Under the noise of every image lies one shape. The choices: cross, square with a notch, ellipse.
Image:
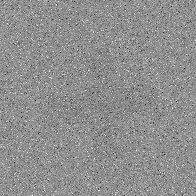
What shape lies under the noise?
cross
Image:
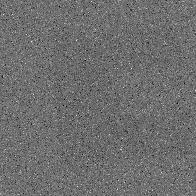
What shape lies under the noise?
square with a notch
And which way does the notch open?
right
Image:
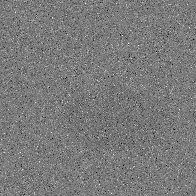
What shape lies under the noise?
ellipse
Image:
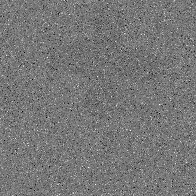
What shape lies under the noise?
cross
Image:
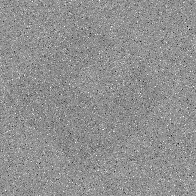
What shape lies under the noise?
square with a notch
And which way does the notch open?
up and right
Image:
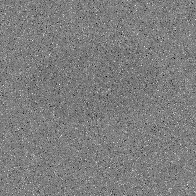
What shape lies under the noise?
ellipse
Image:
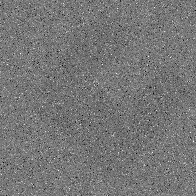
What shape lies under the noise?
square with a notch
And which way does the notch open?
up and right
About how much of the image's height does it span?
nearly all
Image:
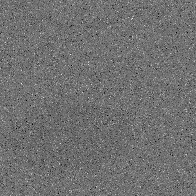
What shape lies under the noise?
ellipse
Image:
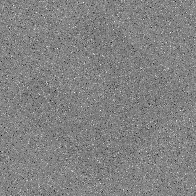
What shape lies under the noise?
square with a notch
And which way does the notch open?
up and left
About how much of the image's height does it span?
nearly all
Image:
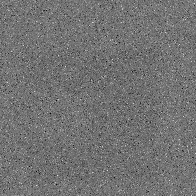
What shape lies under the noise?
square with a notch
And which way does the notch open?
left
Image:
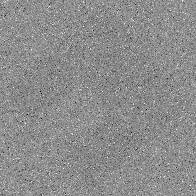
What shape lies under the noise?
square with a notch
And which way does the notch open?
down and left
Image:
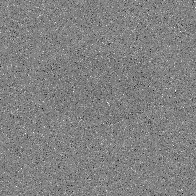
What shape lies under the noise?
ellipse
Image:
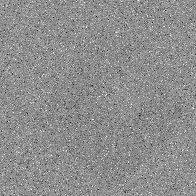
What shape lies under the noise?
square with a notch
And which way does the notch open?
up and right
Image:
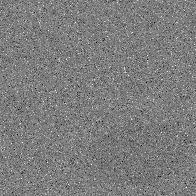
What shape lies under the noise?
ellipse
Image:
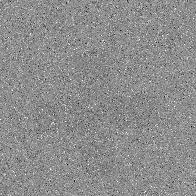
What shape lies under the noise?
cross
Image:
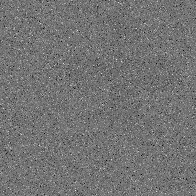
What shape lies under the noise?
cross
